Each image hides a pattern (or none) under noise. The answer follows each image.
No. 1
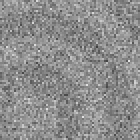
rings round one point
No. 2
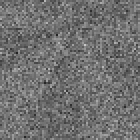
spokes from one point
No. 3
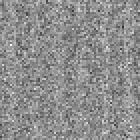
vertical stripes
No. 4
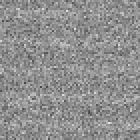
horizontal stripes
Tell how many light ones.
5
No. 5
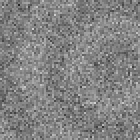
rings round one point
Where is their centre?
middle right
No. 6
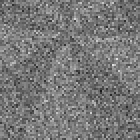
spokes from one point
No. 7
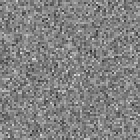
only noise
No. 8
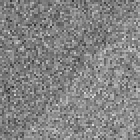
a sharp edge
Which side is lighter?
bottom right
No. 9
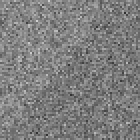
a sharp edge
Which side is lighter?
top left
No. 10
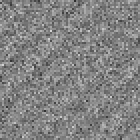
diagonal stripes
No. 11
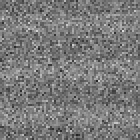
horizontal stripes
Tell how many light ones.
3
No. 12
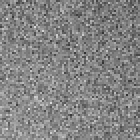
a smooth slope
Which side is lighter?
bottom left
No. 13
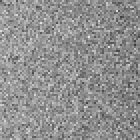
a smooth slope
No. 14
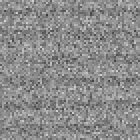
horizontal stripes
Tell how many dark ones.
6
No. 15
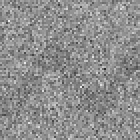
a wavy band
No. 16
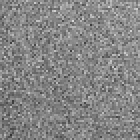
a smooth slope
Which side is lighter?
top right
